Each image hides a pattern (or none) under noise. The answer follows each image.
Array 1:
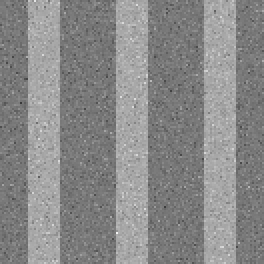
vertical stripes
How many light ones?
3
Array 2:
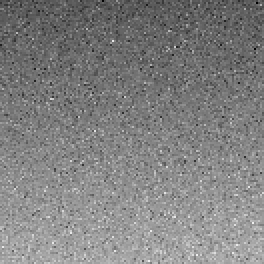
a smooth slope
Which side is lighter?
bottom
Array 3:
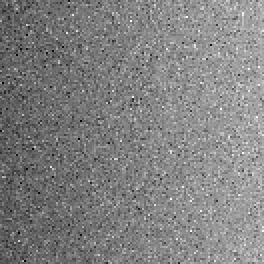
a smooth slope
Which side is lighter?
right
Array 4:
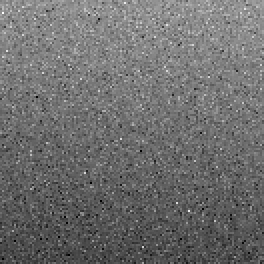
a smooth slope
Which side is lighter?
top
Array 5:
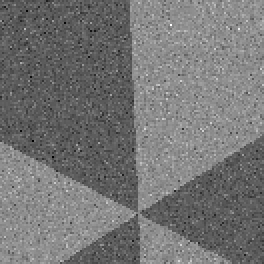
spokes from one point
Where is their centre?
bottom middle
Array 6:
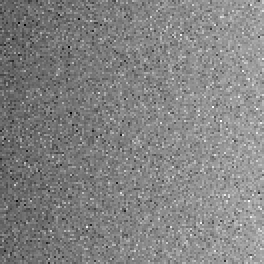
a smooth slope
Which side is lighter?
right
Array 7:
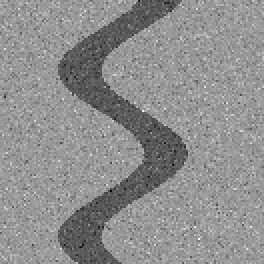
a wavy band
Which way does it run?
top to bottom
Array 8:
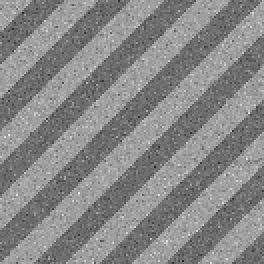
diagonal stripes
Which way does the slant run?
bottom left to top right
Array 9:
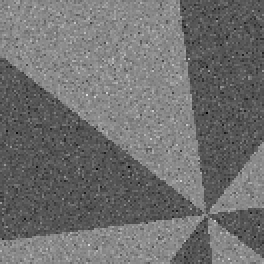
spokes from one point
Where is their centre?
bottom right
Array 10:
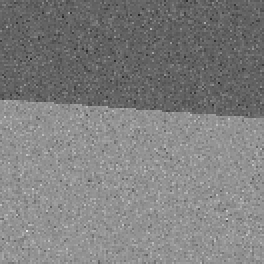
a sharp edge
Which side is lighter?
bottom
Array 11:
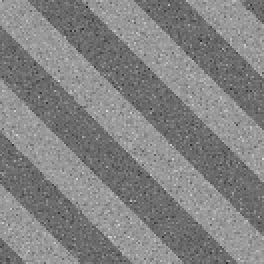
diagonal stripes
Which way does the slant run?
top left to bottom right
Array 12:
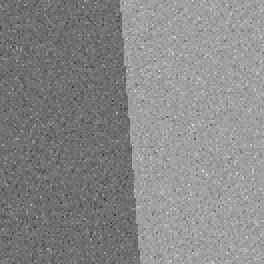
a sharp edge
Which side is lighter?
right
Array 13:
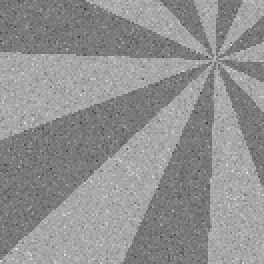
spokes from one point
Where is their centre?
top right
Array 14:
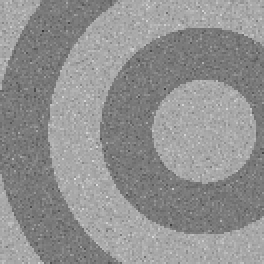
rings round one point
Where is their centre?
middle right
